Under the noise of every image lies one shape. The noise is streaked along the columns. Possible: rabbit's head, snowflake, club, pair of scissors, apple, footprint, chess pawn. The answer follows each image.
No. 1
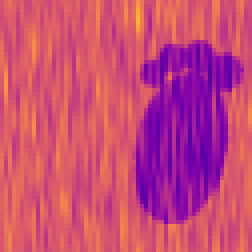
footprint
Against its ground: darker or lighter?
darker
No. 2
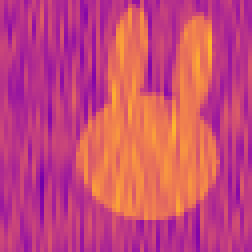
rabbit's head
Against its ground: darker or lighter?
lighter
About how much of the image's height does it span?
nearly all
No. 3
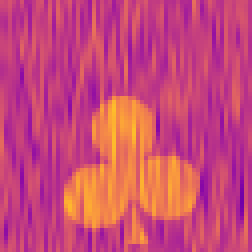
club
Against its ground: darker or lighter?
lighter
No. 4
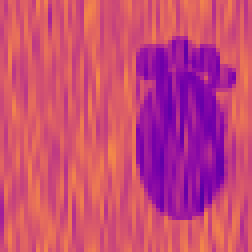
footprint
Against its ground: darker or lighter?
darker
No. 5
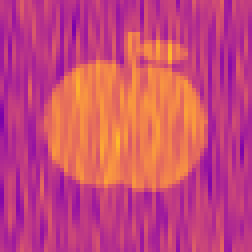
apple
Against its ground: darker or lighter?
lighter
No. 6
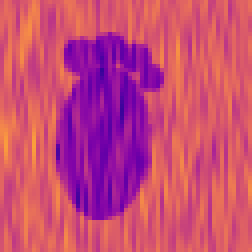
footprint
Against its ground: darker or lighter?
darker
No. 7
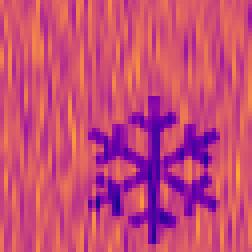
snowflake
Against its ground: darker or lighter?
darker
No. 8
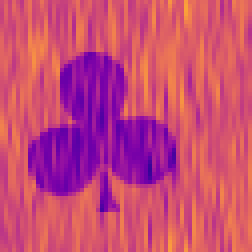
club
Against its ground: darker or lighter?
darker
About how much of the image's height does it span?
two thirds
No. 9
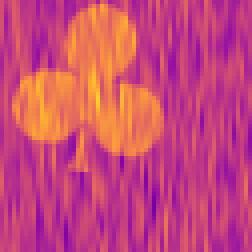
club
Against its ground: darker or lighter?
lighter
